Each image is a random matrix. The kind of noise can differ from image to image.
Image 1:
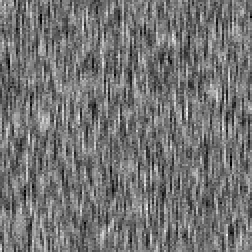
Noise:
streaked along the columns
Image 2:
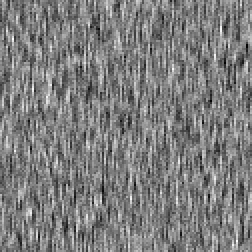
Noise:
streaked along the columns
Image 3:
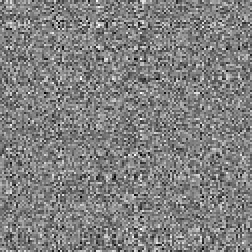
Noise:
low rank plus noise
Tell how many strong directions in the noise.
three or four
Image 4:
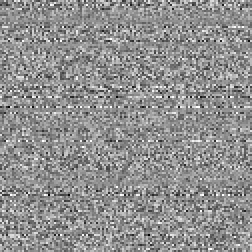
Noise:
rows of uneven size
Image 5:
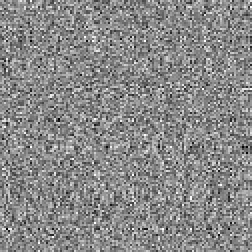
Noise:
low rank plus noise
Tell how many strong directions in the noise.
five to eight
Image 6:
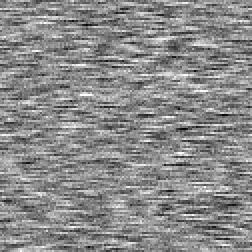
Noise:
streaked along the rows
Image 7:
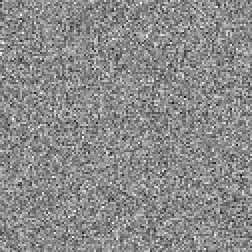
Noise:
independent entries
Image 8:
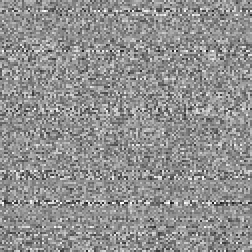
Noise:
rows of uneven size
